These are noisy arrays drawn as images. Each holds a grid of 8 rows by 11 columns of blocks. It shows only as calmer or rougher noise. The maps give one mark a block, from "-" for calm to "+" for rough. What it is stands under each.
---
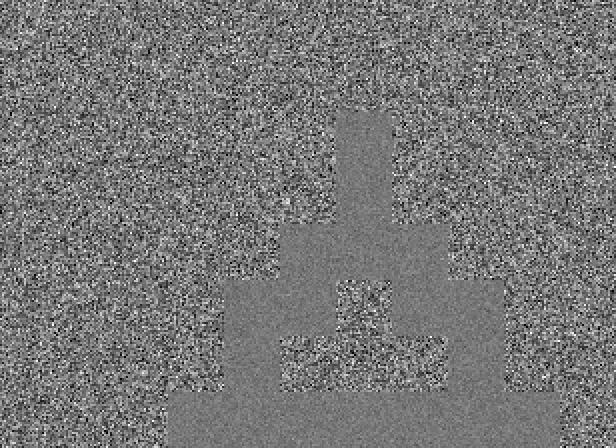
+++++++++++
+++++++++++
++++++-++++
++++++-++++
+++++---+++
++++--+--++
++++-+++-++
+++-------+
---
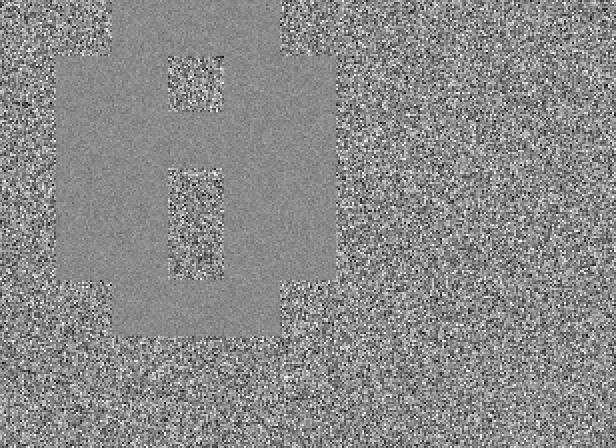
++---++++++
+--+--+++++
+-----+++++
+--+--+++++
+--+--+++++
++---++++++
+++++++++++
+++++++++++
